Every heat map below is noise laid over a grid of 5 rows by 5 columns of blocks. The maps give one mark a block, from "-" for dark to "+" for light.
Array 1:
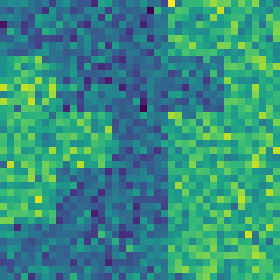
- - - + +
+ - - - +
+ + - + +
+ - - + +
- - - + +
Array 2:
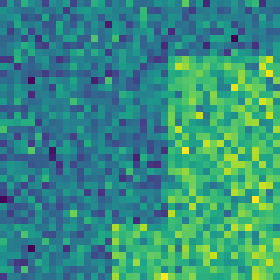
- - - - -
- - - + +
- - - + +
- - - + +
- - + + +
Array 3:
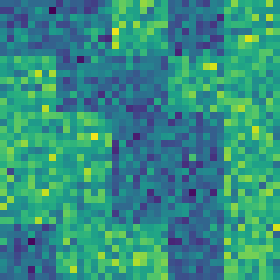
- - + - +
+ - - + +
+ + - - +
+ + - - +
- + + - +
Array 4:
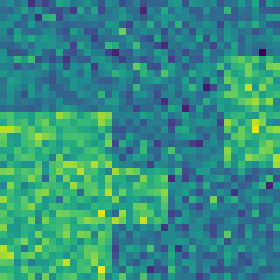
- - - - -
- - - - +
+ + - - +
+ + + - -
+ + - - -
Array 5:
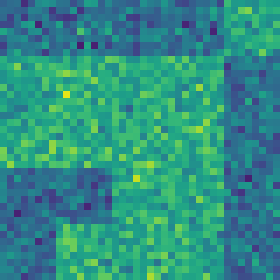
- - - - +
+ + + + -
+ + + + -
- - + + -
- + + + -
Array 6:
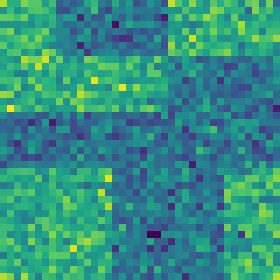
+ - - + +
+ + + - -
- - - - -
+ + - - +
+ + - - +
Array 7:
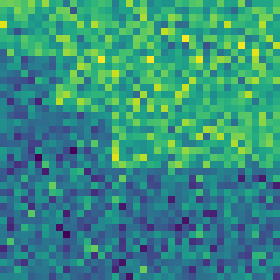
+ + + + +
- + + + +
- - + + +
- - - - -
- - - - -
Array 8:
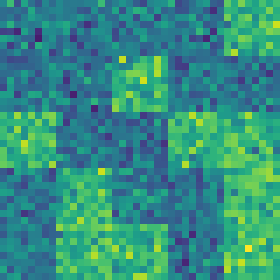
- - - - +
- - + - -
+ - - + +
- + - - +
- + + - +
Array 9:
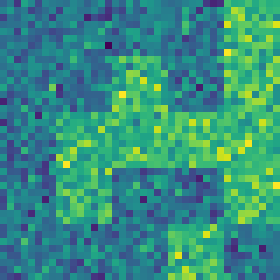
- - - - +
- - + - +
- + + + +
- + - - +
- - - + -
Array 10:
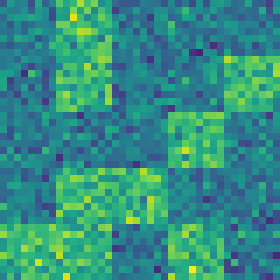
- + - - -
- + - - +
- - - + -
- + + - -
+ + - + -
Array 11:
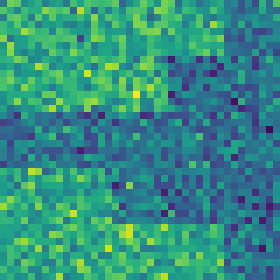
+ + + + -
+ + + - -
- - - - -
+ + - - -
+ + + + -
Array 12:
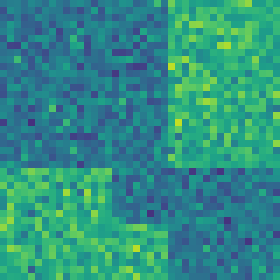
- - - + +
- - - + +
- - - + +
+ + - - -
+ + + - -
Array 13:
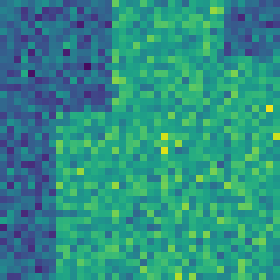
- - + + -
- - + + +
- + + + +
- + + + +
- + + + +
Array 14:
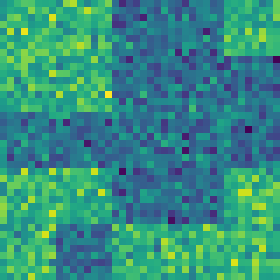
+ + - - +
+ + - - -
- - - - -
+ + - - +
+ - + + +
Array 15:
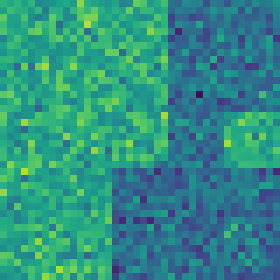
+ + + - -
+ + + - -
+ + + - +
+ + - - -
+ + - - -
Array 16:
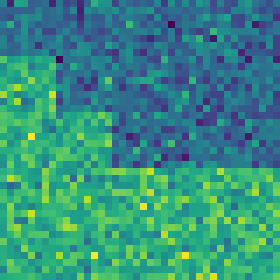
- - - - -
+ - - - -
+ + - - -
+ + + + +
+ + + + +
